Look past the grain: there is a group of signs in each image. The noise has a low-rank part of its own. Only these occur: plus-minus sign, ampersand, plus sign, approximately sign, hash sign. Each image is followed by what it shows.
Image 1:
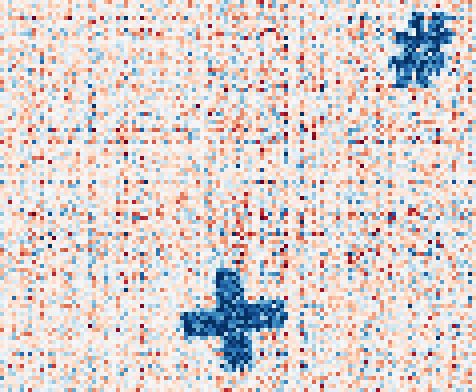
top right: hash sign; bottom middle: plus sign
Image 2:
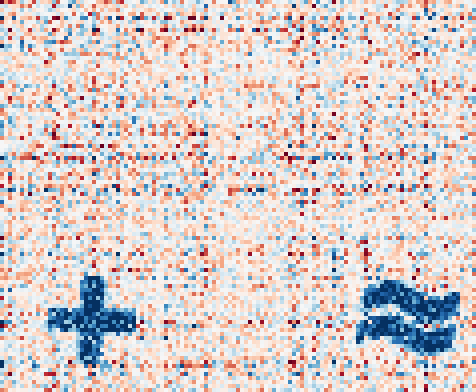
bottom left: plus sign; bottom right: approximately sign
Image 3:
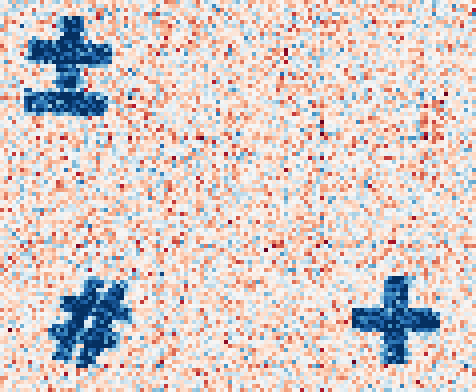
top left: plus-minus sign; bottom left: hash sign; bottom right: plus sign
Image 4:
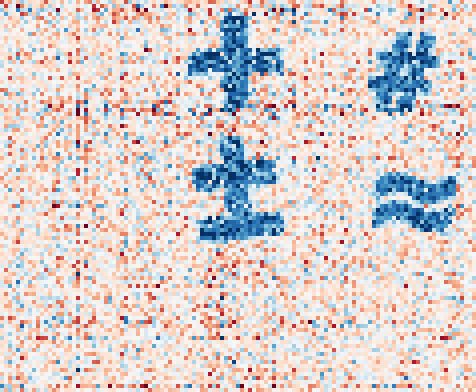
top middle: plus sign; top right: hash sign; centre: plus-minus sign; middle right: approximately sign
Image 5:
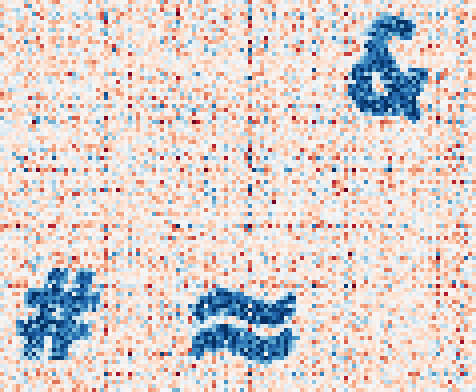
top right: ampersand; bottom left: hash sign; bottom middle: approximately sign
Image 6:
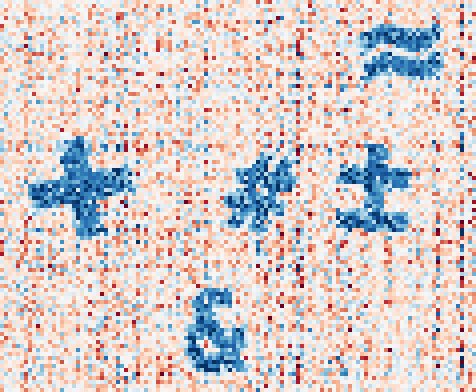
top right: approximately sign; middle left: plus sign; centre: hash sign; middle right: plus-minus sign; bottom middle: ampersand
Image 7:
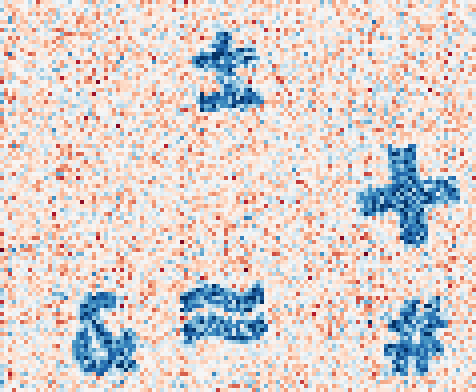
top middle: plus-minus sign; middle right: plus sign; bottom left: ampersand; bottom middle: approximately sign; bottom right: hash sign
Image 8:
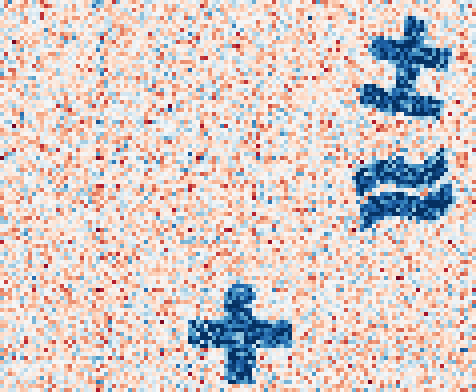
top right: plus-minus sign; middle right: approximately sign; bottom middle: plus sign
